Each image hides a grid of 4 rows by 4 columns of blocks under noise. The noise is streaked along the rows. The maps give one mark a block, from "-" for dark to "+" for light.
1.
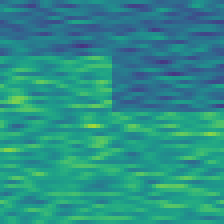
----
++--
++++
++++
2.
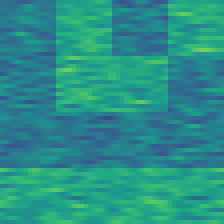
-+-+
-++-
----
++++
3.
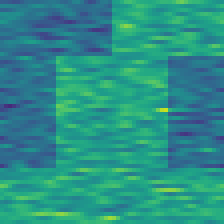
--++
-++-
-++-
++++
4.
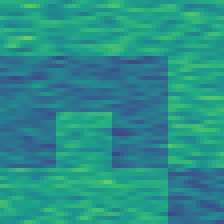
++++
---+
-+-+
+++-
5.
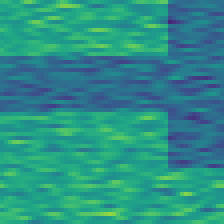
+++-
----
+++-
++++
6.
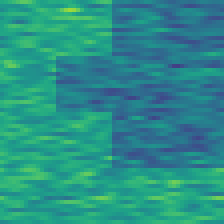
++--
+---
++--
++++
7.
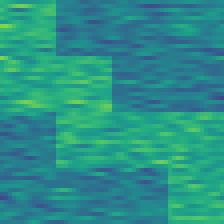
+---
++--
-+++
---+
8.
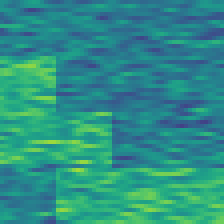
----
+---
++--
-+++
